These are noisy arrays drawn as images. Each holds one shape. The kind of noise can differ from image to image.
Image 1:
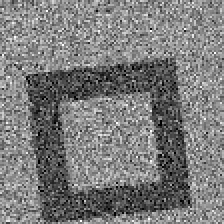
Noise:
low rank plus noise
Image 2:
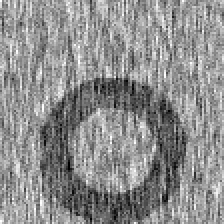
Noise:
streaked along the columns
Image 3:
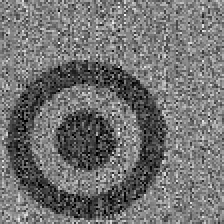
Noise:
columns of uneven size
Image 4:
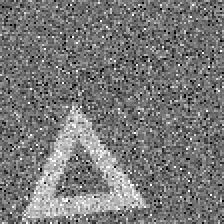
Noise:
heavy tails
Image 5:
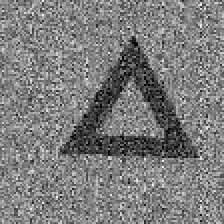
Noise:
columns of uneven size
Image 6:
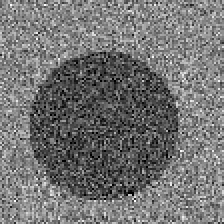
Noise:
low rank plus noise
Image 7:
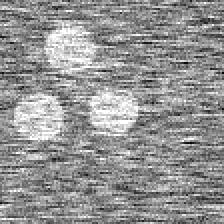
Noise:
streaked along the rows
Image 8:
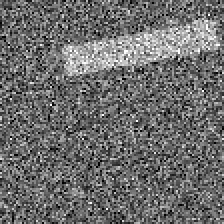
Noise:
independent entries
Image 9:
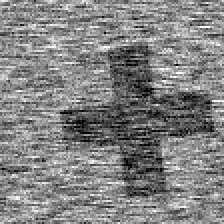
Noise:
streaked along the rows
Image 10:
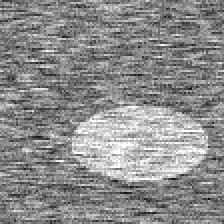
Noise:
streaked along the rows
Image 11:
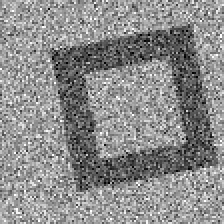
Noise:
independent entries
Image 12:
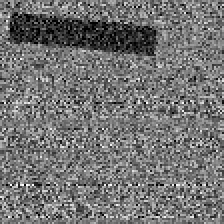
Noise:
rows of uneven size
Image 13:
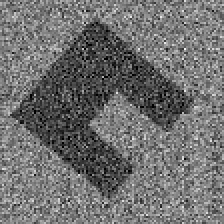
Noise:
low rank plus noise
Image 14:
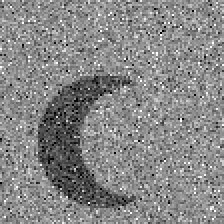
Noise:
heavy tails
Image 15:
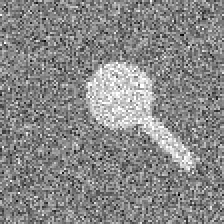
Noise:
independent entries
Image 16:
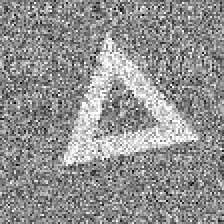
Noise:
low rank plus noise
